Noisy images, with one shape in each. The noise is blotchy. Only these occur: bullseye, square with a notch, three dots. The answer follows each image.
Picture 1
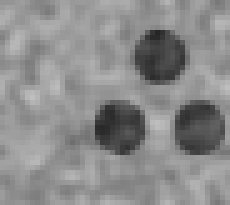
three dots
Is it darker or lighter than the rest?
darker
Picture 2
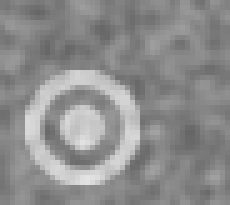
bullseye
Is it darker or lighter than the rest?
lighter
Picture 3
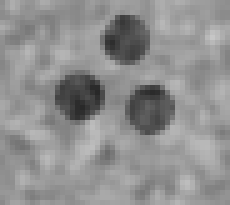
three dots
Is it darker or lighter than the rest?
darker
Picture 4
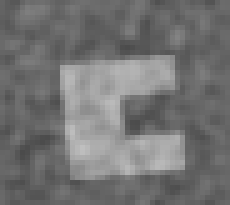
square with a notch
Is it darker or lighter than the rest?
lighter
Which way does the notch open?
right
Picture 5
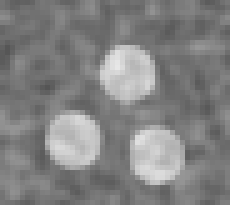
three dots
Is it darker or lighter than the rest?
lighter
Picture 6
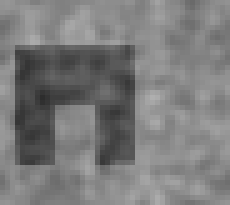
square with a notch
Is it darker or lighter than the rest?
darker
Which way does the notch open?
down
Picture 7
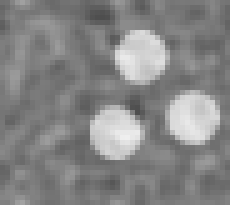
three dots
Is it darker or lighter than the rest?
lighter
